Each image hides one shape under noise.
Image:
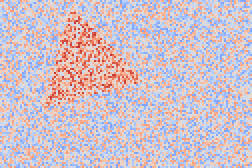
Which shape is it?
triangle
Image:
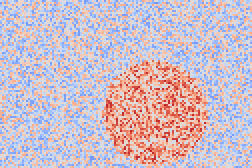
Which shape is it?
disc
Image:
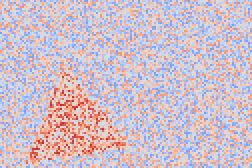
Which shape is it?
triangle
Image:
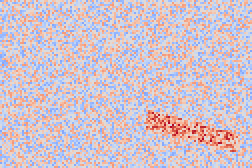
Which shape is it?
bar
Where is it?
bottom right
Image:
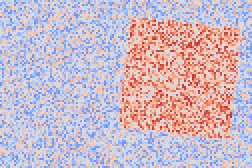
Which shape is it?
square
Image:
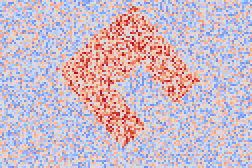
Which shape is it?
square with a notch
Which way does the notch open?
down and right
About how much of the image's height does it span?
nearly all
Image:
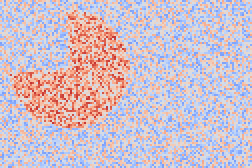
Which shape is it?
disc with a wedge cut out
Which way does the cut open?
up and left
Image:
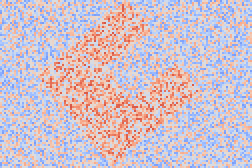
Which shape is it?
square with a notch
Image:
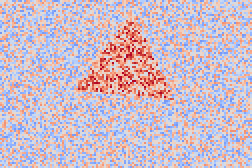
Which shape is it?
triangle
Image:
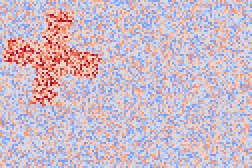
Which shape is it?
cross
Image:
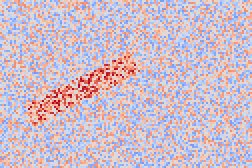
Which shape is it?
bar
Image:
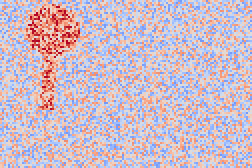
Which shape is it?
lollipop
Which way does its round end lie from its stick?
up
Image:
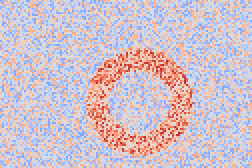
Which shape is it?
ring
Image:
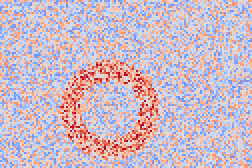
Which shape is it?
ring
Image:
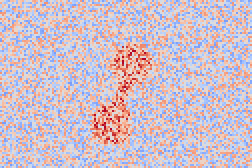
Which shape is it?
dumbbell
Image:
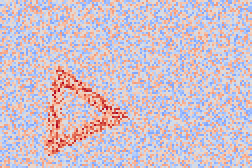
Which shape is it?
triangle frame
